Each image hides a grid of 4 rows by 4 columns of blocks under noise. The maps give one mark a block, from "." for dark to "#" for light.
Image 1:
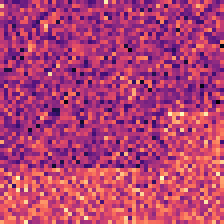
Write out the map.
. . . .
. . . .
. . . #
# # # #
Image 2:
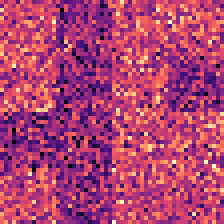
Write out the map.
# . # #
# . # .
. . # #
# . # #
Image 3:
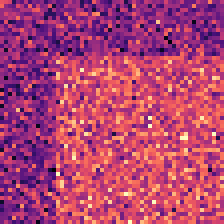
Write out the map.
. . . .
. # # #
. # # #
. # # #
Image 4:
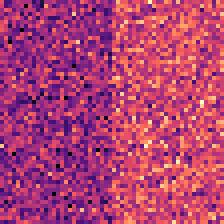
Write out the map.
. . # #
. . # #
. . # #
. . # #
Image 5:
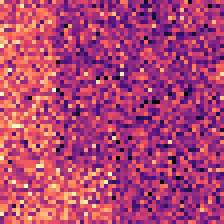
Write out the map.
# . . .
# . . .
# . . .
# # . .
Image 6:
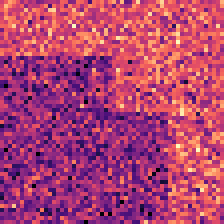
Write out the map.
# # # #
. . # #
. . . #
. . . #
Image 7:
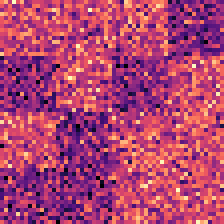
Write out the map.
# # # .
. # . #
# . # #
. . # #
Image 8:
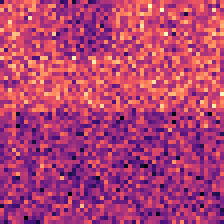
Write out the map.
# . # #
# # # #
. . . .
. . . .
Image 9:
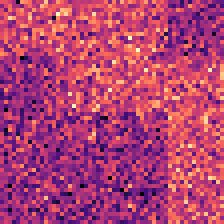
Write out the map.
# # # .
. # # #
. . . #
. . . #
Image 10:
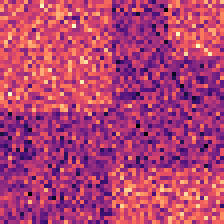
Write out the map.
# # . #
# # . .
. . . .
. . # #
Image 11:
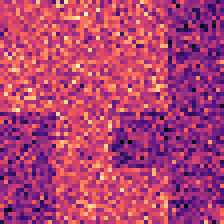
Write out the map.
# # # .
# # # .
. # . .
. # # .
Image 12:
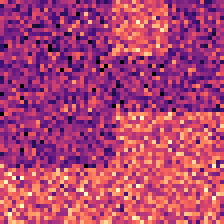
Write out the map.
. . # .
. . . .
. . # #
# # # #
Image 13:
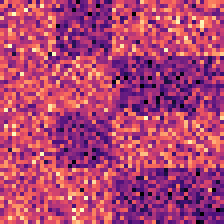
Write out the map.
# . # #
# # . .
# . # #
# # . .
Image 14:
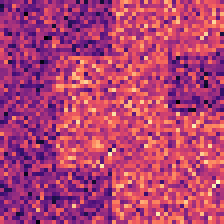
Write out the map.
. . # #
. # # .
. # # #
. . # #
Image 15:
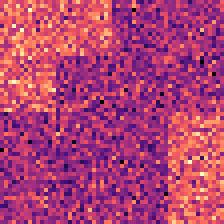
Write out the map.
# # . .
# . . .
. . . #
. . . #
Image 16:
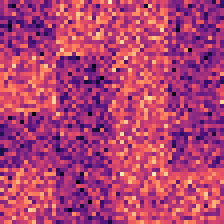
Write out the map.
. # # .
# . # .
. . # .
# . # #
